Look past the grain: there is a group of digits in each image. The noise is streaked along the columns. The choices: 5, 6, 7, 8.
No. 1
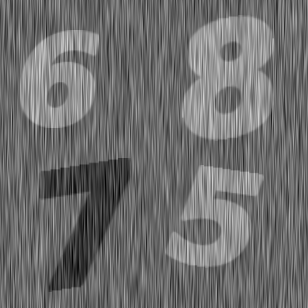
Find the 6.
top left
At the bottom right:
5
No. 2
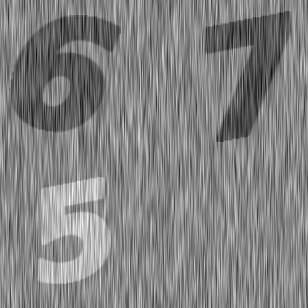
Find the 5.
bottom left
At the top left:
6
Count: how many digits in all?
3
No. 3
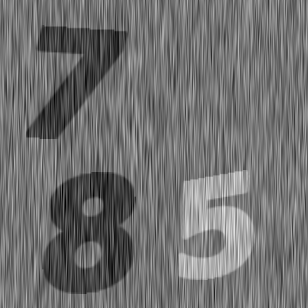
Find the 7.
top left
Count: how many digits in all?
3
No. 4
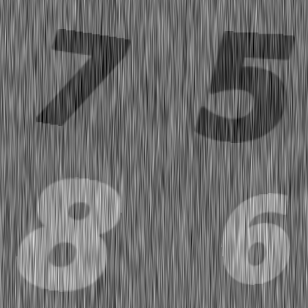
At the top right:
5
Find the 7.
top left
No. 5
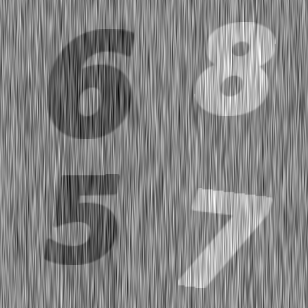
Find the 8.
top right
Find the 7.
bottom right
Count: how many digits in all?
4
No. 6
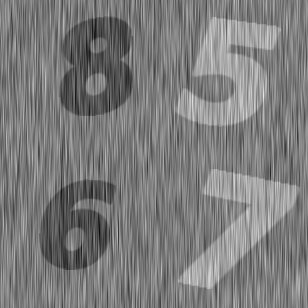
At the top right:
5
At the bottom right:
7
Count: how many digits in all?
4
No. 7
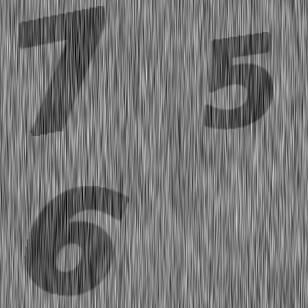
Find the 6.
bottom left
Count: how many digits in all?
3
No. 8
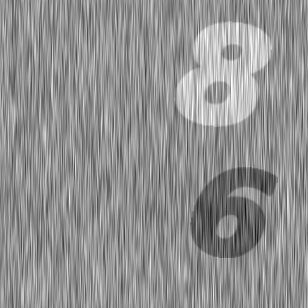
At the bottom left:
nothing
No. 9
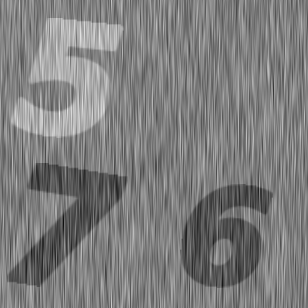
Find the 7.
bottom left
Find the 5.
top left
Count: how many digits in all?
3
